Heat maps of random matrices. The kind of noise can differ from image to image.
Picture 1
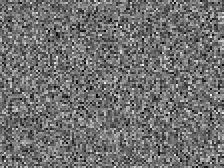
low rank plus noise
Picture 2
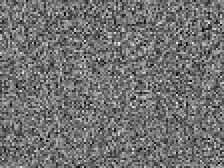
low rank plus noise
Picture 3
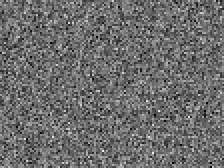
independent entries
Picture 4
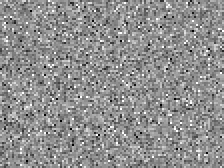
heavy tails
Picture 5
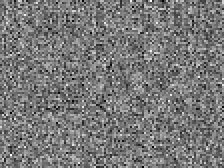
low rank plus noise
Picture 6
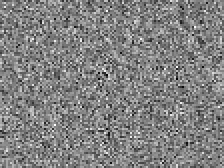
low rank plus noise
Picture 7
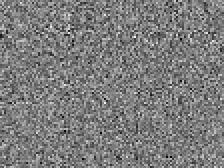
low rank plus noise
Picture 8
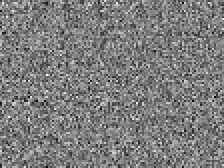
low rank plus noise
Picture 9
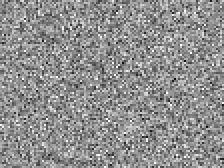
independent entries
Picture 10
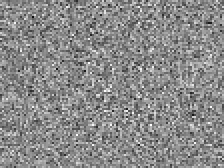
low rank plus noise
